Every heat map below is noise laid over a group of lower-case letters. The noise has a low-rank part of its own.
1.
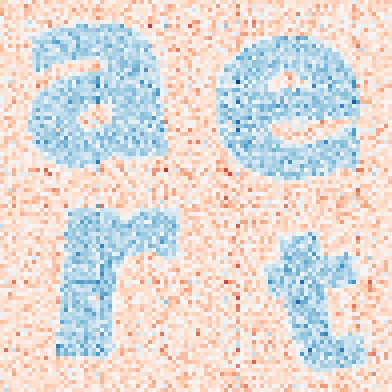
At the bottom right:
t
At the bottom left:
r
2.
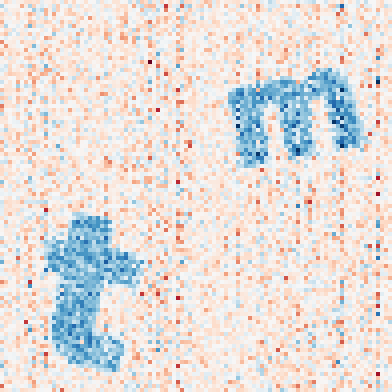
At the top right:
m
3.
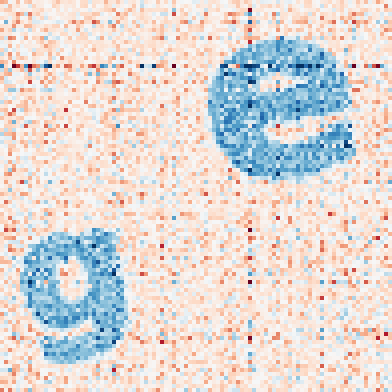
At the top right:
e
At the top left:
nothing
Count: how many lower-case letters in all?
2
